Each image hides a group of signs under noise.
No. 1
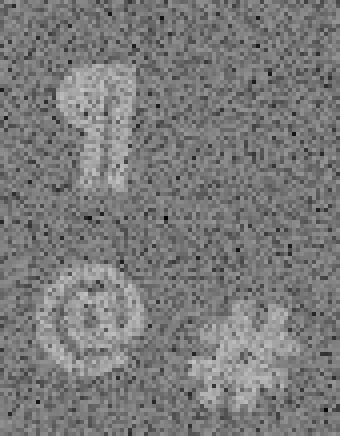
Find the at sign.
bottom left
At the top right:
nothing
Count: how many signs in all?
3
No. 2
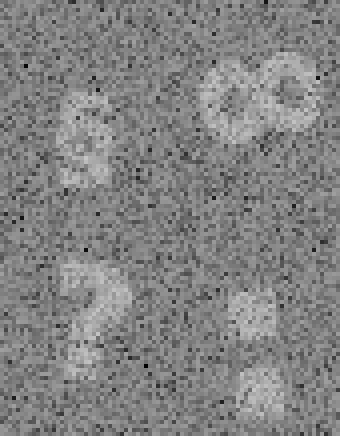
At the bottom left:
question mark
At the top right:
infinity sign
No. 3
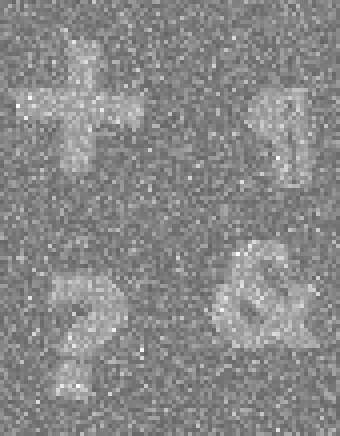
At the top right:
pilcrow
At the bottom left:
question mark
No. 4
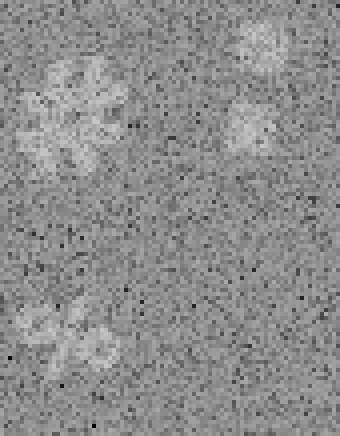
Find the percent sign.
bottom left
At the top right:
colon
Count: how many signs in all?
3
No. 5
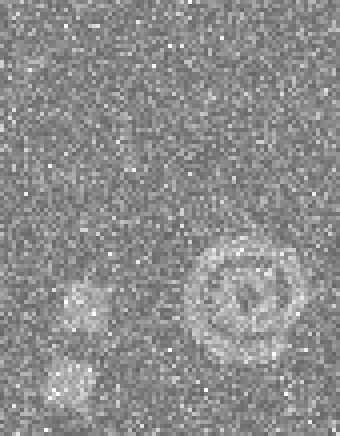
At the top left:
nothing
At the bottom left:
colon
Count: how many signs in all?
2
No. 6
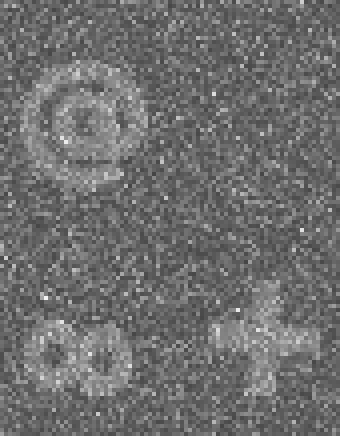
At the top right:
nothing
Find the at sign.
top left
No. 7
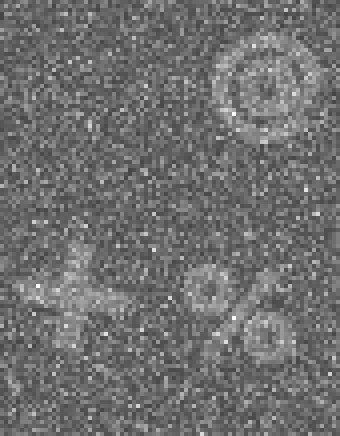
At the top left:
nothing
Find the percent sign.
bottom right
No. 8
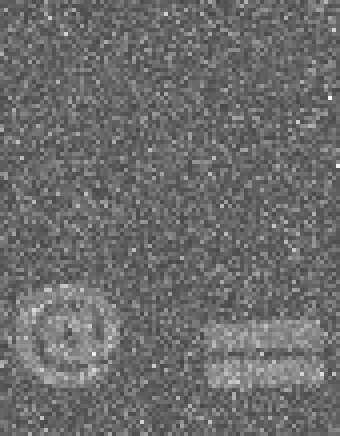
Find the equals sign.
bottom right
